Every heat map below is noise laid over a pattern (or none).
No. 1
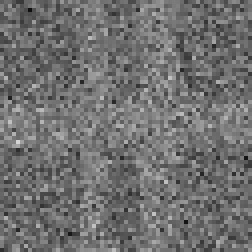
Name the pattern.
bands of rows crossing bands of columns
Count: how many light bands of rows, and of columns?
1 and 2
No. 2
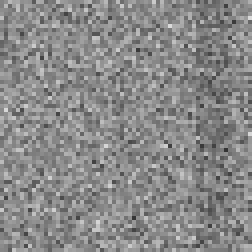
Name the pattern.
one band of columns
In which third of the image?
right
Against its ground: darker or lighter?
darker
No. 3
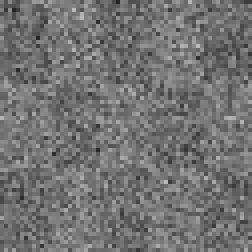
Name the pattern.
a checkerboard
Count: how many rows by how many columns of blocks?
3 by 5
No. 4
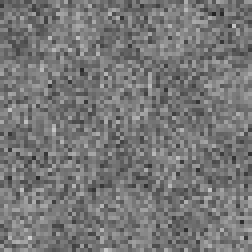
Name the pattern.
a checkerboard
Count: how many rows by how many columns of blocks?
4 by 5
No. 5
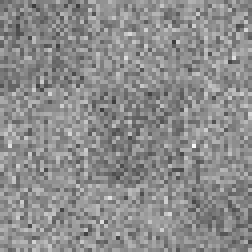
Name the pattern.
blocks along the diagonal
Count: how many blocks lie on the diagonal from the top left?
3
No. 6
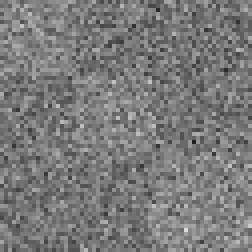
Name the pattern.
blocks along the diagonal
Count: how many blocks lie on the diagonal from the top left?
3
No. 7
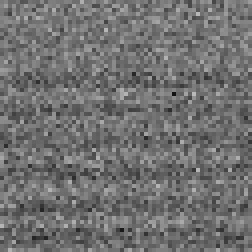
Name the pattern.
bands of rows
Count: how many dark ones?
6
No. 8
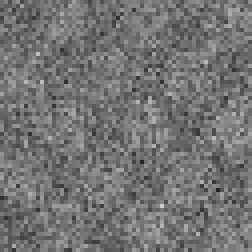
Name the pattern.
a checkerboard
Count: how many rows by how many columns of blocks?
5 by 6
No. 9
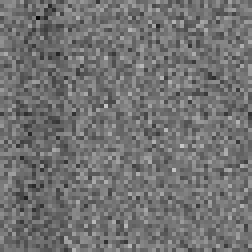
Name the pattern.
one band of columns
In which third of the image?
left
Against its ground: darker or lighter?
darker
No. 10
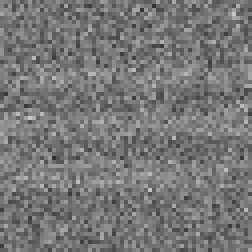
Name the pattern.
bands of rows
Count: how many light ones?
3
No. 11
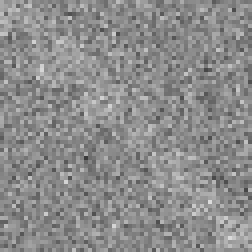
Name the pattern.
blocks along the diagonal
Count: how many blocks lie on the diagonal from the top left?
7
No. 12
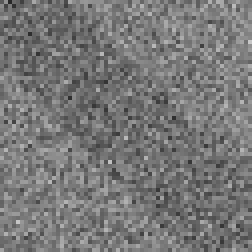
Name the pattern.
a diagonal band
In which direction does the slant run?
top left to bottom right
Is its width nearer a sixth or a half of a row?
a half
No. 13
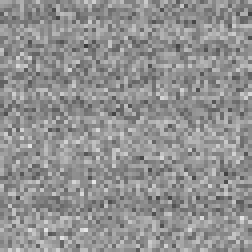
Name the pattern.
bands of rows
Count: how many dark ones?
6
